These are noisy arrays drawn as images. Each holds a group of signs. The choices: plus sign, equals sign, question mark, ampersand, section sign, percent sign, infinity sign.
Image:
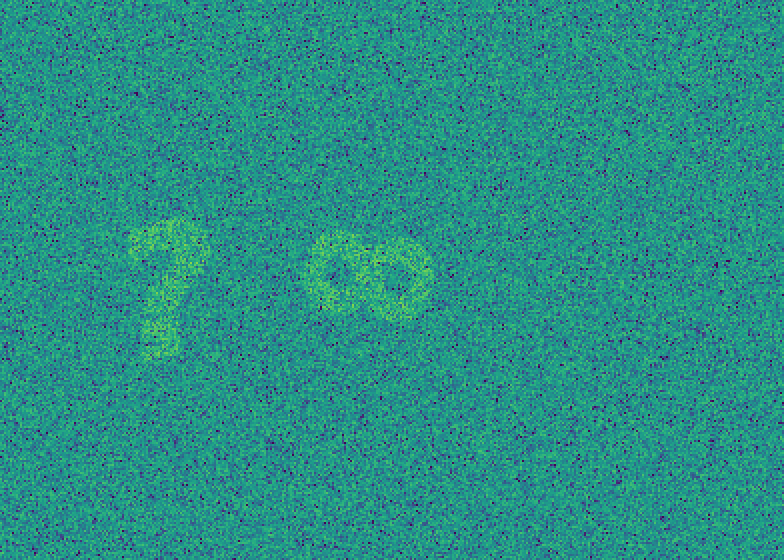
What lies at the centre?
infinity sign
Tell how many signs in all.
2
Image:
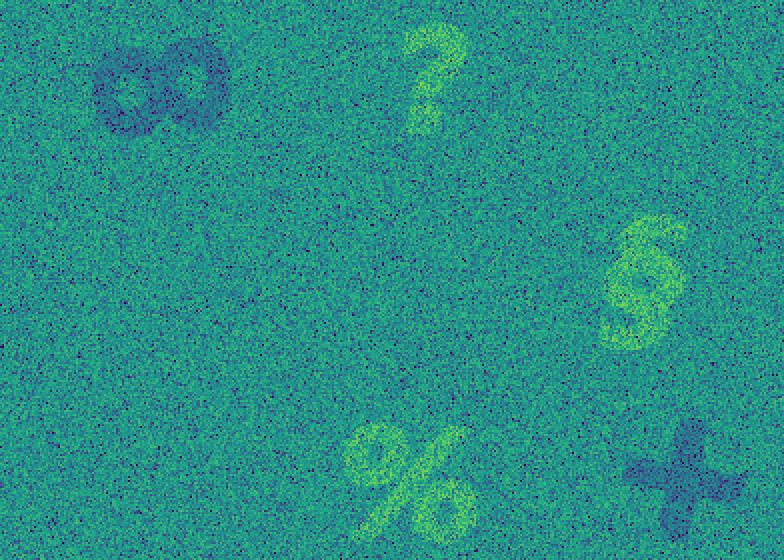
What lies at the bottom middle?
percent sign
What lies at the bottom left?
nothing
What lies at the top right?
nothing
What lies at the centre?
nothing
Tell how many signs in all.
5
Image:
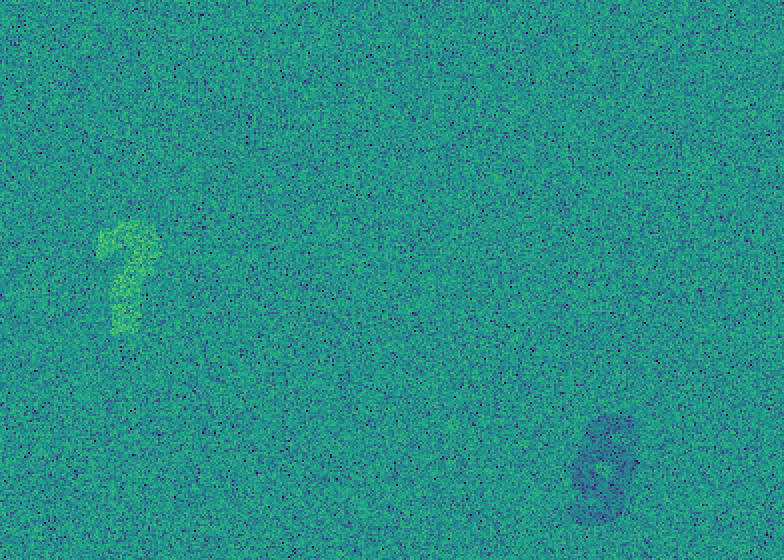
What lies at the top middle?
nothing
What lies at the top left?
nothing
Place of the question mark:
middle left
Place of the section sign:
bottom right
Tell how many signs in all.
2
